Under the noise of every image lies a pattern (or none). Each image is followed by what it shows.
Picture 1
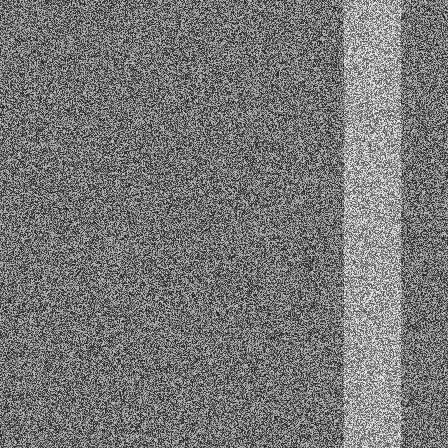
one vertical stripe
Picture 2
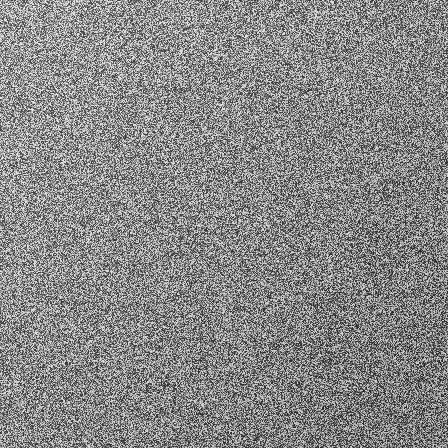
a smooth slope
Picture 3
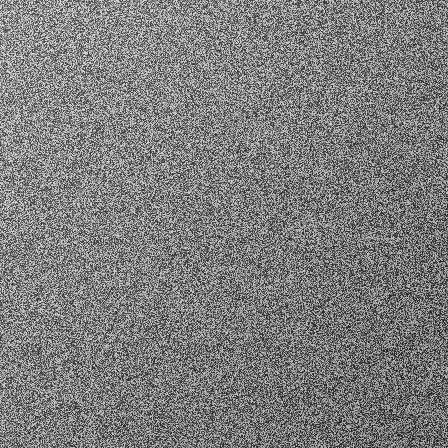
a smooth slope
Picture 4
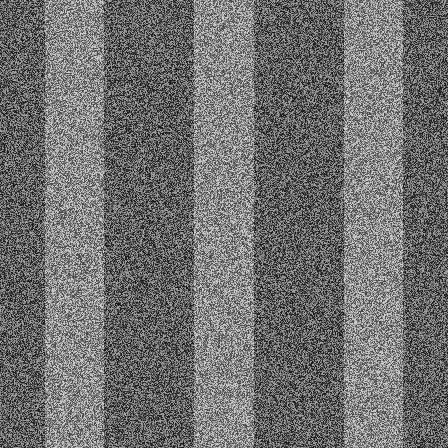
vertical stripes
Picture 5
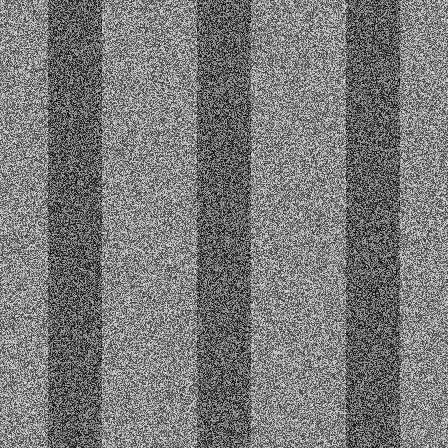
vertical stripes
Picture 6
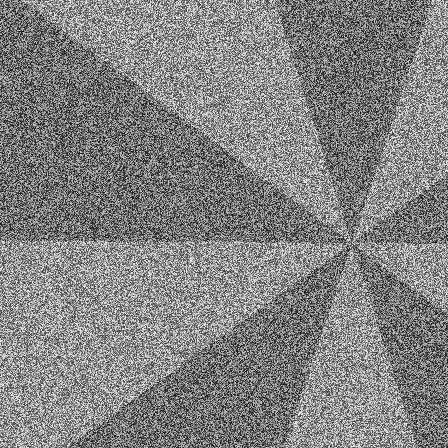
spokes from one point
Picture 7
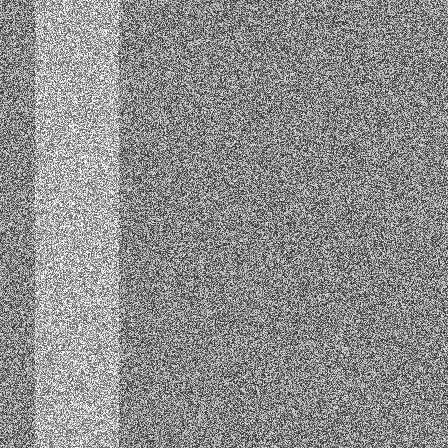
one vertical stripe
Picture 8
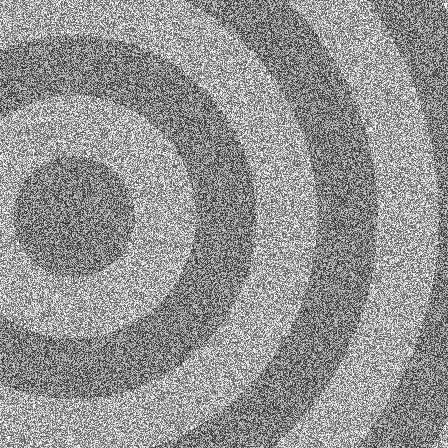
rings round one point
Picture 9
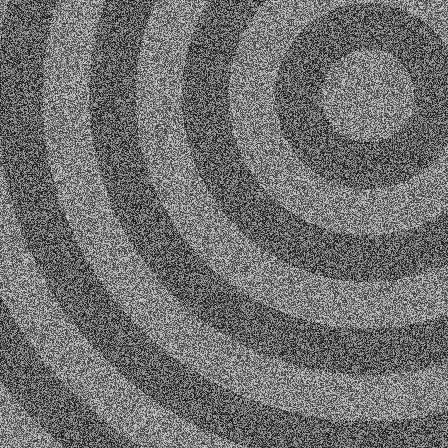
rings round one point
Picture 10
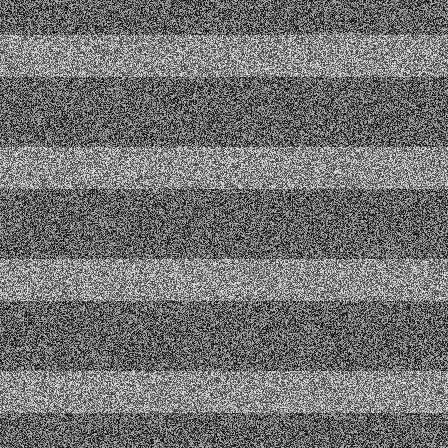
horizontal stripes
